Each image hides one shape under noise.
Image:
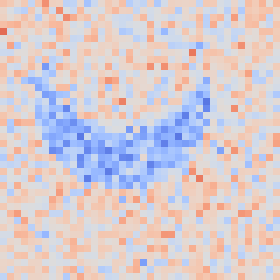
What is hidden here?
blue crescent
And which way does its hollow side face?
up
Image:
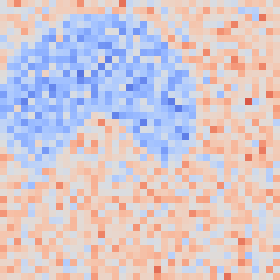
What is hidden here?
blue disc with a wedge cut out
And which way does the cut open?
down
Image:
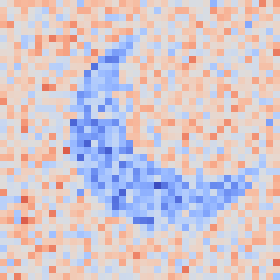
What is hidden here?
blue crescent
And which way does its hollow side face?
up and right
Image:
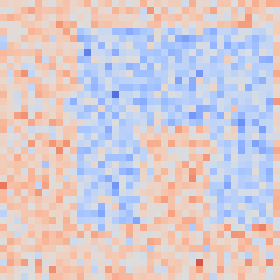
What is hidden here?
blue square with a notch
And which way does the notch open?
down
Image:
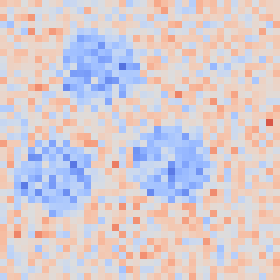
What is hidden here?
blue three dots
